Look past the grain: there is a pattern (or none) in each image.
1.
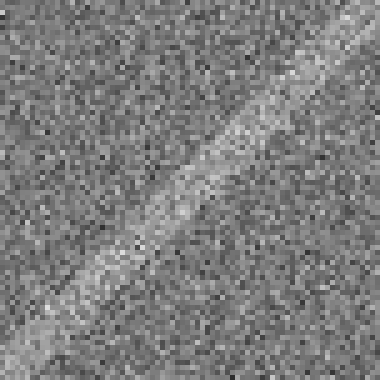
a diagonal band
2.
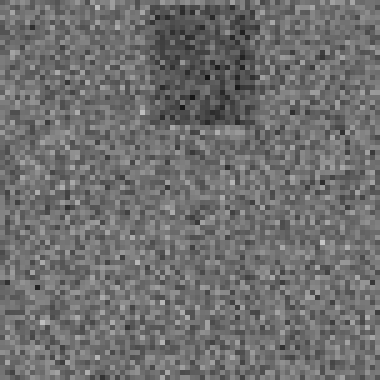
one block
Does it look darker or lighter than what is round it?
darker
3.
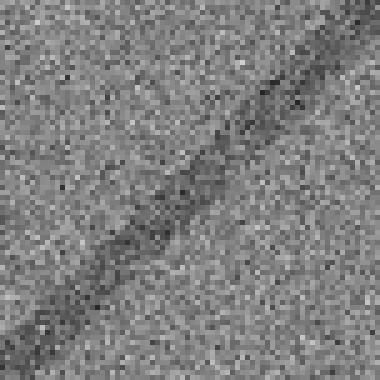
a diagonal band
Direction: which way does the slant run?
bottom left to top right
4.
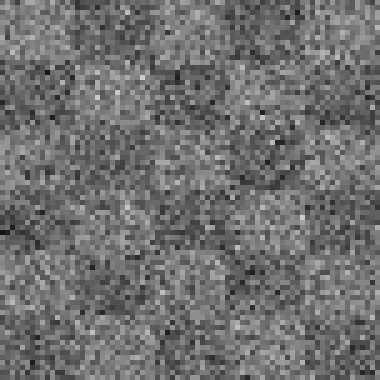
a checkerboard
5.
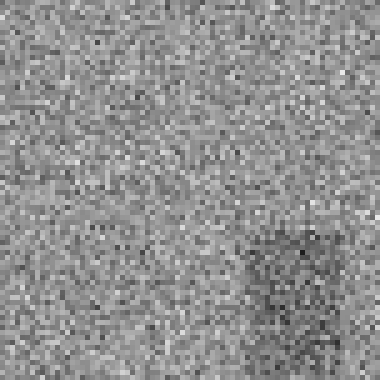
one block
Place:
bottom right
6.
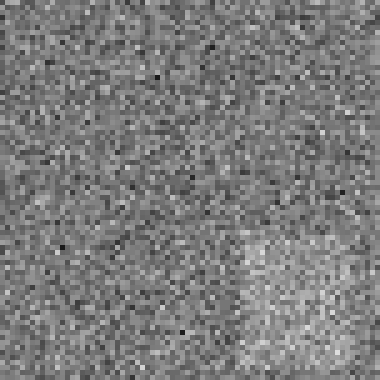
one block
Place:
bottom right
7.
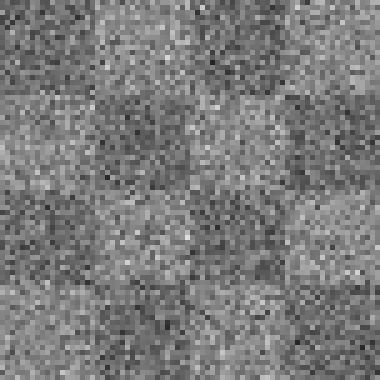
a checkerboard
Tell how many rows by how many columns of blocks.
4 by 4
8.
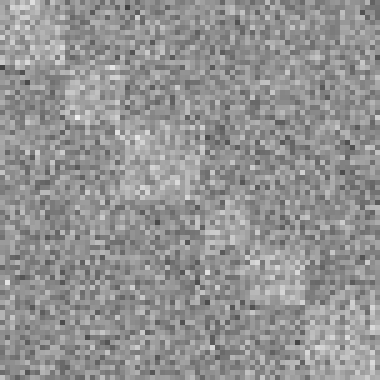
blocks along the diagonal
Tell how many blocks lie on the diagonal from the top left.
6
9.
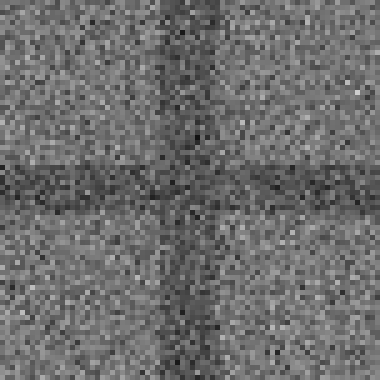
bands of rows crossing bands of columns
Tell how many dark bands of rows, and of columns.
1 and 1
